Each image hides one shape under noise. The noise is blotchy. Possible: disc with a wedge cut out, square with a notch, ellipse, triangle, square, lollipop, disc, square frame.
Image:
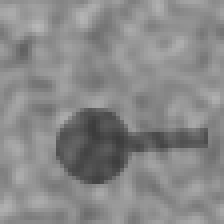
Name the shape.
lollipop
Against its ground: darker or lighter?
darker
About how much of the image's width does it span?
two thirds
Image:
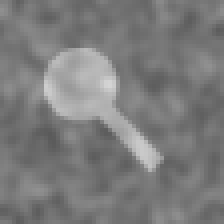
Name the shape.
lollipop
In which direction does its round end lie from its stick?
up and left
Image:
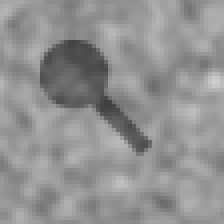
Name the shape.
lollipop
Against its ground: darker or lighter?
darker
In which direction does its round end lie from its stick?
up and left
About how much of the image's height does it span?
half
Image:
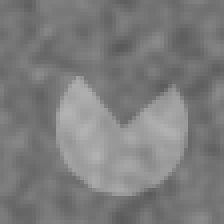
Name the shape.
disc with a wedge cut out
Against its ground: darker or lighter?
lighter
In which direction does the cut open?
up
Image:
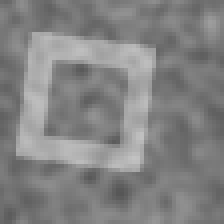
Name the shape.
square frame
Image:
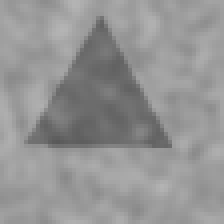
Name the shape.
triangle
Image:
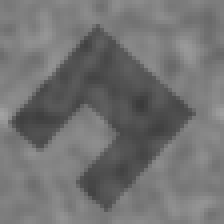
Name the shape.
square with a notch
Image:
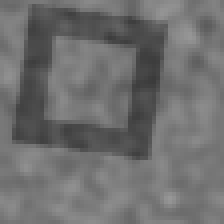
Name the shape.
square frame
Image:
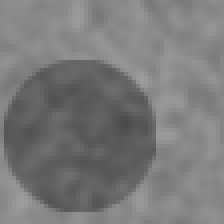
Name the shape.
disc
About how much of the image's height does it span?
two thirds
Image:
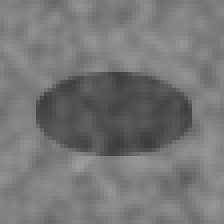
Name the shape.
ellipse
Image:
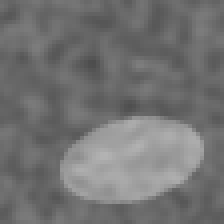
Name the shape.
ellipse
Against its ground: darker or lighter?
lighter
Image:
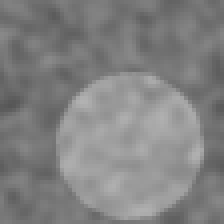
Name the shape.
disc
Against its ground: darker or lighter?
lighter
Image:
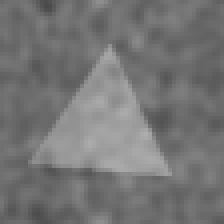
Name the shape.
triangle
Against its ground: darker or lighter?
lighter
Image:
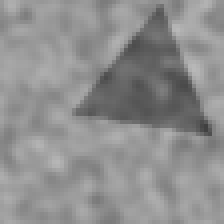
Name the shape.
triangle
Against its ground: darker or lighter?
darker
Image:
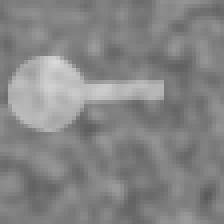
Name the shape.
lollipop
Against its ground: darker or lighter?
lighter
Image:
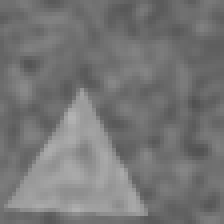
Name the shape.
triangle
